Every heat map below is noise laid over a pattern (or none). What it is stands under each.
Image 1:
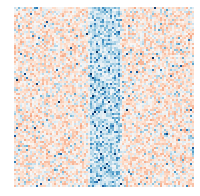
one vertical stripe
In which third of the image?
middle
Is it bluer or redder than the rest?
bluer
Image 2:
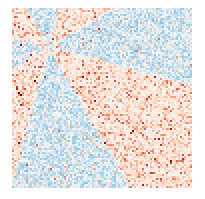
spokes from one point
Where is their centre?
top left
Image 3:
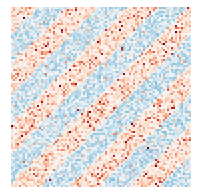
diagonal stripes
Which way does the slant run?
bottom left to top right
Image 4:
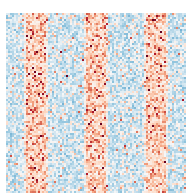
vertical stripes
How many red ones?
3
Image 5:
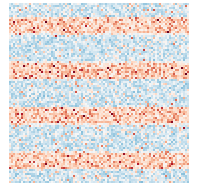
horizontal stripes
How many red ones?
4
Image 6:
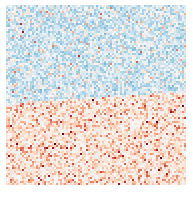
a sharp edge
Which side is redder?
bottom
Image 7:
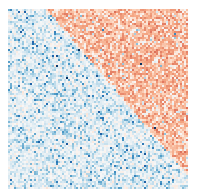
a sharp edge
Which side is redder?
top right
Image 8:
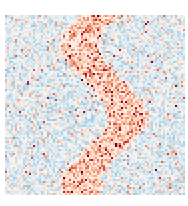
a wavy band
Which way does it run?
top to bottom
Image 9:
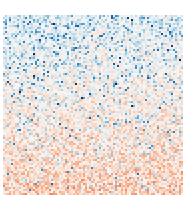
a smooth slope
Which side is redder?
bottom
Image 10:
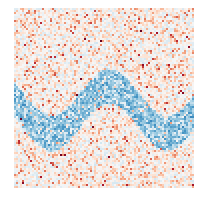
a wavy band
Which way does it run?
left to right
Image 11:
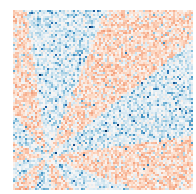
spokes from one point
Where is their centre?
bottom left
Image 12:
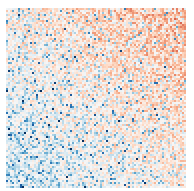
a smooth slope
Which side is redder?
top right
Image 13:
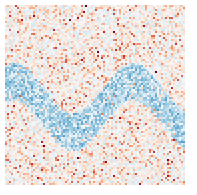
a wavy band
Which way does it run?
left to right
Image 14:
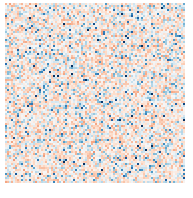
only noise
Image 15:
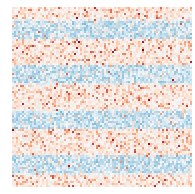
horizontal stripes
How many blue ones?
4
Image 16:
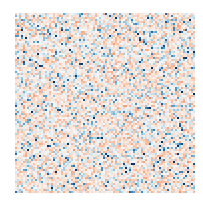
only noise
